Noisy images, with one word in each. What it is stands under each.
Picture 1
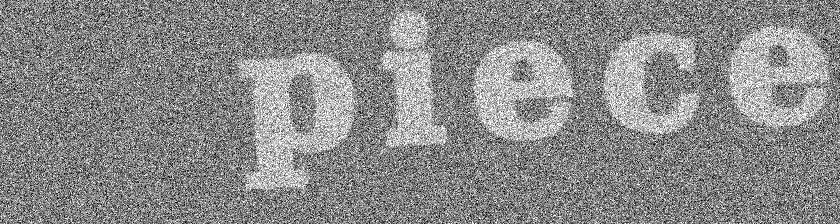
piece
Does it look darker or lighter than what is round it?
lighter
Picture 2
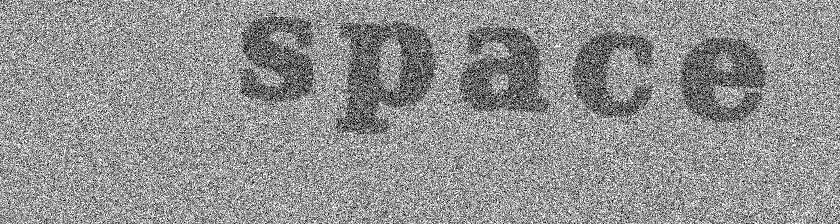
space
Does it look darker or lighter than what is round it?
darker
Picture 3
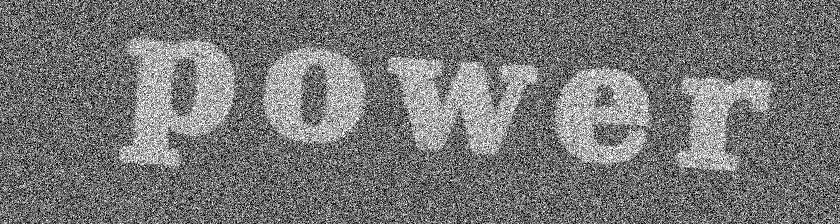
power
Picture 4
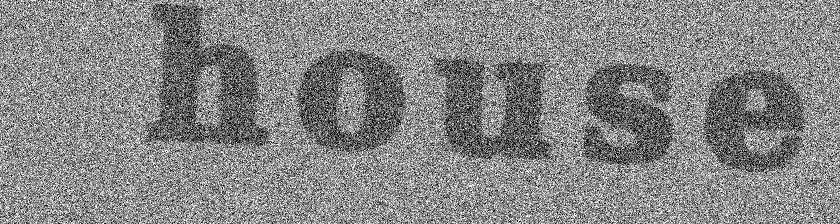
house
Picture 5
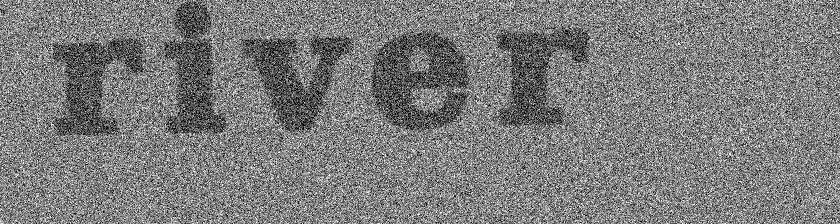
river
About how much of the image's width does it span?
two thirds
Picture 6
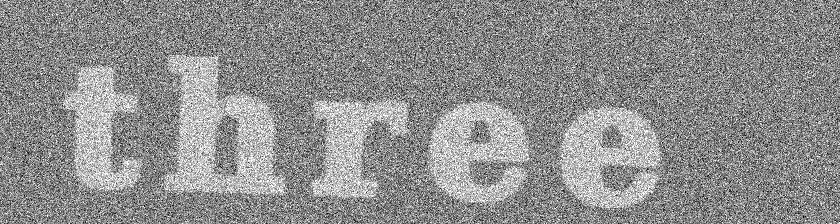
three
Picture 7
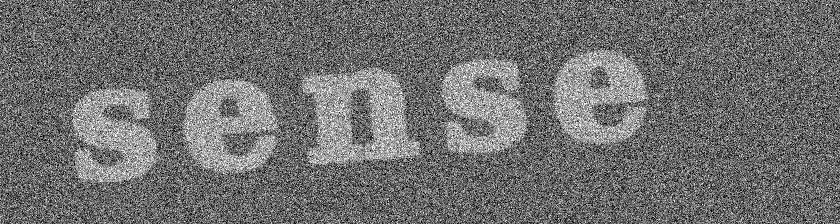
sense
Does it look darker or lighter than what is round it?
lighter
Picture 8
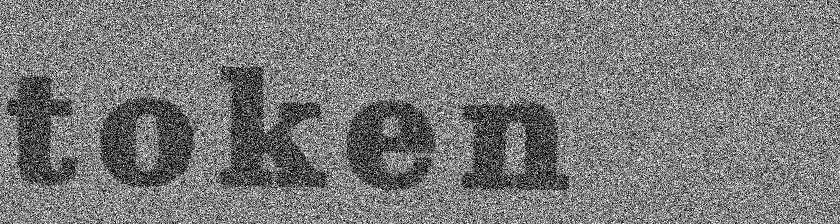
token
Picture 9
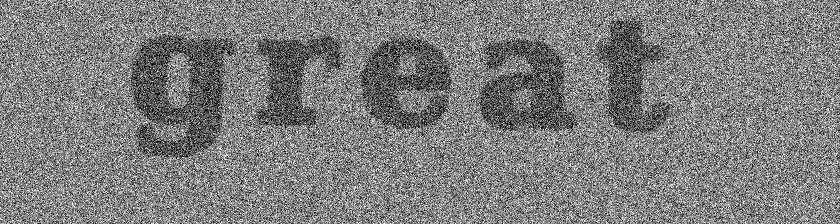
great
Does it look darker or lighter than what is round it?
darker
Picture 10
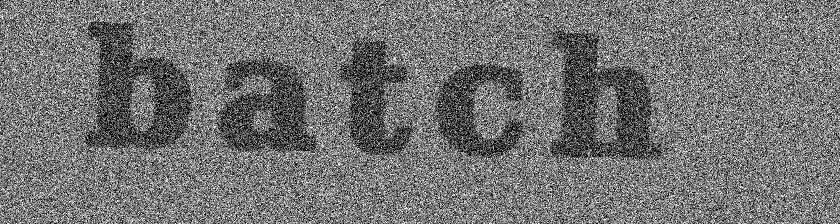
batch
